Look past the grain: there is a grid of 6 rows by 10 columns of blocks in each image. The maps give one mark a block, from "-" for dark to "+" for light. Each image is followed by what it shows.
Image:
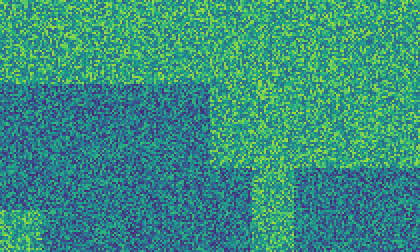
+ + + + + + + + + +
+ + + + + + + + + +
- - - - - + + + + +
- - - - - + + + + +
- - - - - - + - - -
+ - - - - - + - - -
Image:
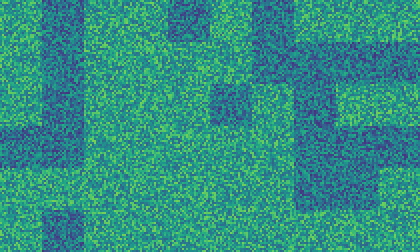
+ - + + - + - + + +
+ - + + + + - - - -
+ - + + + - + - + +
- - + + + + + - - -
+ + + + + + + - - +
+ - + + + + + + + +
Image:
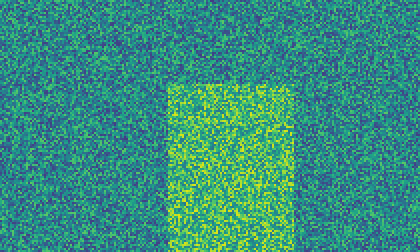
- - - - - - - - - -
- - - - - - - - - -
- - - - + + + - - -
- - - - + + + - - -
- - - - + + + - - -
- - - - + + + - - -
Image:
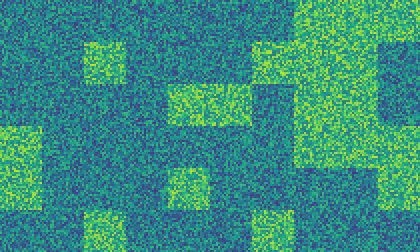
- - - - - - - + + +
- - + - - - + + + -
- - - - + + - + + -
+ - - - - - - + + +
+ - - - + - - - - +
- - + - - - + - - -
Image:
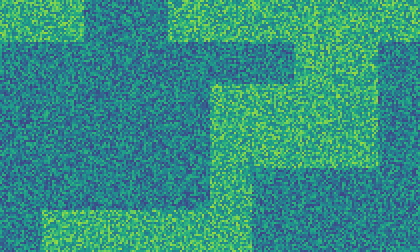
+ + - - + + + + + +
- - - - - - - + + -
- - - - - + + + + -
- - - - - + + + + -
- - - - - + - - - -
- + + + + + - - - -
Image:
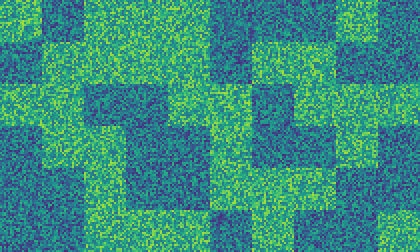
+ - + + + - - - + -
- + + + + - + + - -
+ + - - + + - + + +
- + + - - + - - + -
- - + - - + + + - -
- - + + + - + - - +
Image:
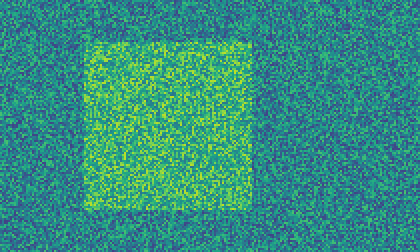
- - - - - - - - - -
- - + + + + - - - -
- - + + + + - - - -
- - + + + + - - - -
- - + + + + - - - -
- - - - - - - - - -
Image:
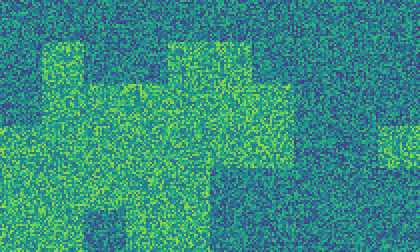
- - - - - - - - - -
- + - - + + - - - -
- + + + + + + - - -
+ + + + + + + - - +
+ + + + + - - - - -
+ + - + + - - - - -
